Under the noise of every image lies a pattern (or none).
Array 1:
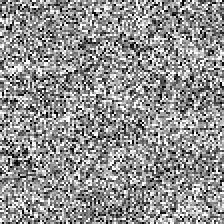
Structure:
a checkerboard
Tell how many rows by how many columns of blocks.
6 by 3
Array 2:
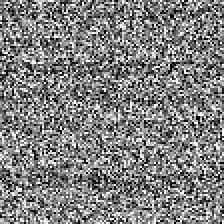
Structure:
bands of rows
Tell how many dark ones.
6
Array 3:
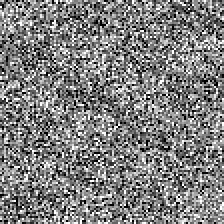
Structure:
a checkerboard
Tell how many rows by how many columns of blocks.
6 by 4
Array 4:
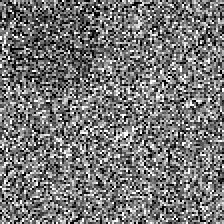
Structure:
one block
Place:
top left
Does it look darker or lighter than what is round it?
darker
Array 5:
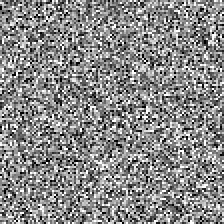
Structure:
only noise
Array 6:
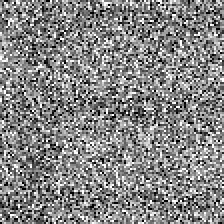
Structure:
bands of rows crossing bands of columns
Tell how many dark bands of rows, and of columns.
3 and 1
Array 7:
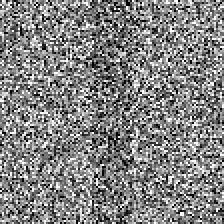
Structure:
one band of columns
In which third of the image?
middle
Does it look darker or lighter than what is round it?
darker
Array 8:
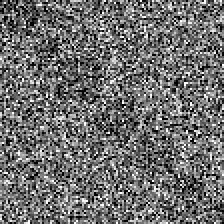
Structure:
blocks along the diagonal
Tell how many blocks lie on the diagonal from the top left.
7
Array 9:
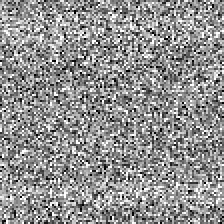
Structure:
bands of rows
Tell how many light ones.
2
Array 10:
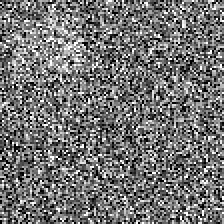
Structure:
one block
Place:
top left
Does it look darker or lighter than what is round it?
lighter
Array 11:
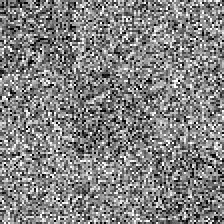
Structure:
blocks along the diagonal
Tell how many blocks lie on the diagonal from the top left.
3
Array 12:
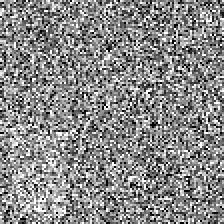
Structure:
one block
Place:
bottom left
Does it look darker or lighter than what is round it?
lighter
